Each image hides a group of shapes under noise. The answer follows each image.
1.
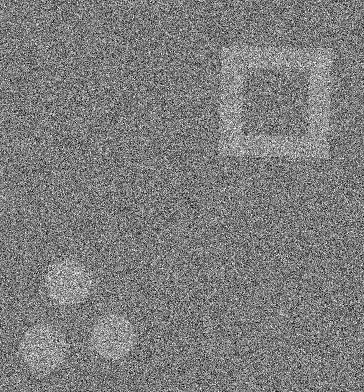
top right: square frame; bottom left: three dots
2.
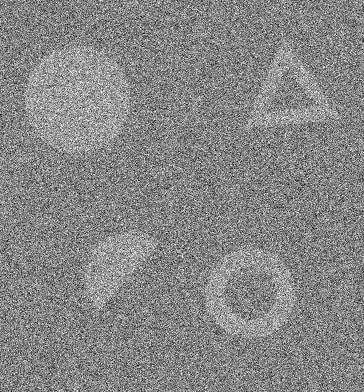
top left: disc; top right: triangle frame; bottom left: half disc; bottom right: ring
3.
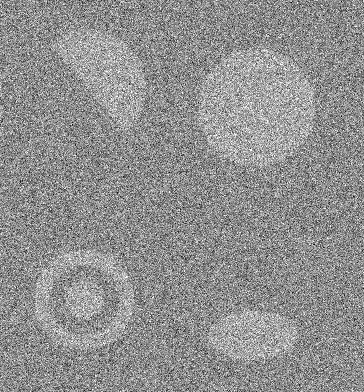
top left: half disc; top right: disc; bottom left: bullseye; bottom right: ellipse
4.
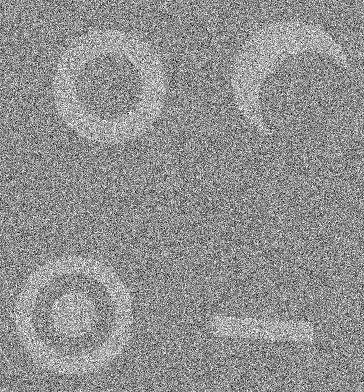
top left: ring; top right: crescent; bottom left: bullseye; bottom right: bar
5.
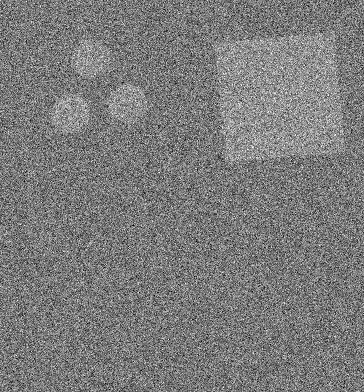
top left: three dots; top right: square
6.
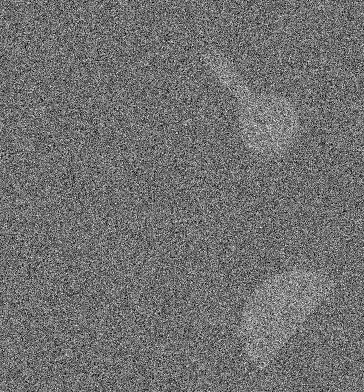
top right: lollipop; bottom right: half disc
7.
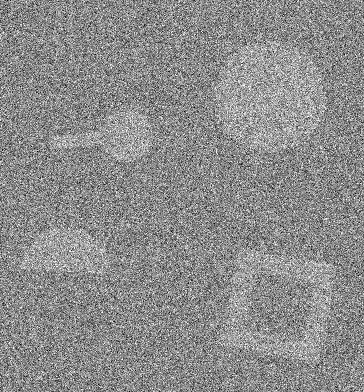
top left: lollipop; top right: disc; bottom left: half disc; bottom right: square frame
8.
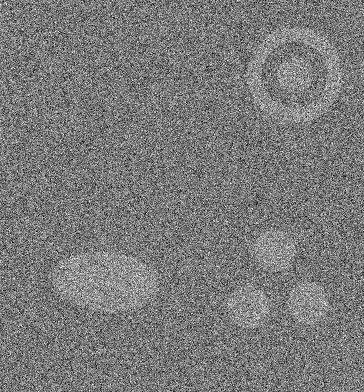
top right: bullseye; bottom left: ellipse; bottom right: three dots
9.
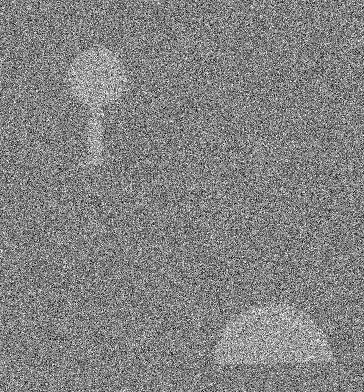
top left: lollipop; bottom right: half disc
